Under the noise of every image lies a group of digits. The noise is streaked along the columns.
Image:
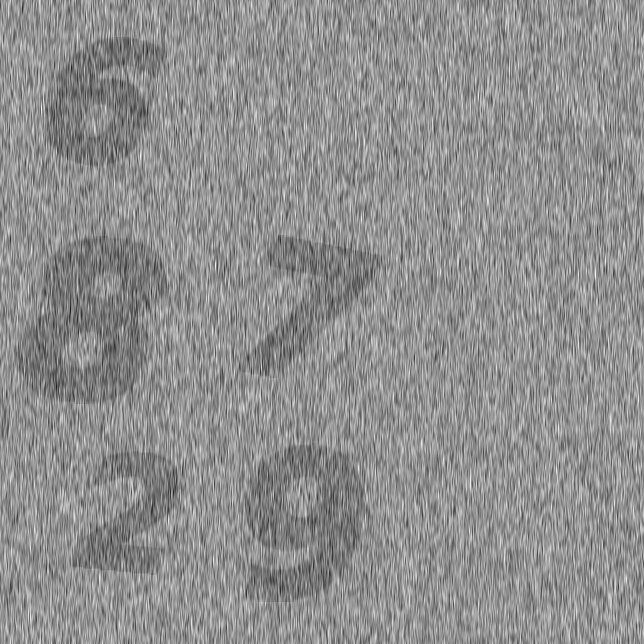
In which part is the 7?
centre
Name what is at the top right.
nothing
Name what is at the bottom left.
2
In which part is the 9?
bottom middle
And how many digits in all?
5
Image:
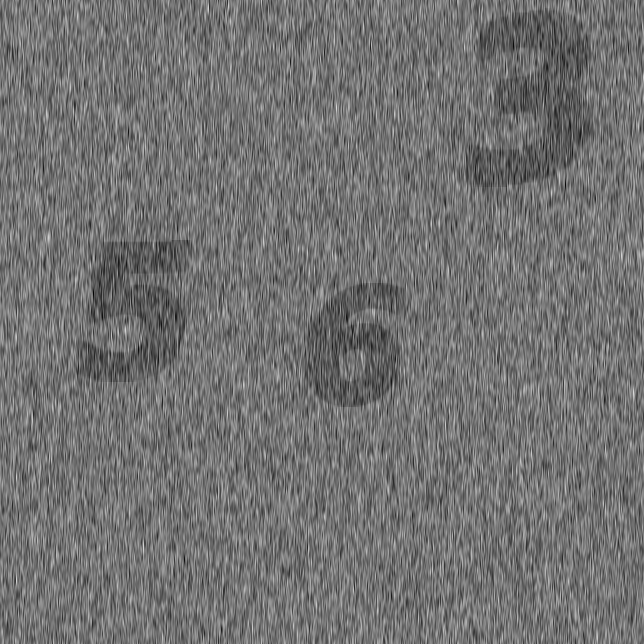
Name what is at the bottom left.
nothing
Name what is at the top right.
3
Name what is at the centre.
6
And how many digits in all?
3
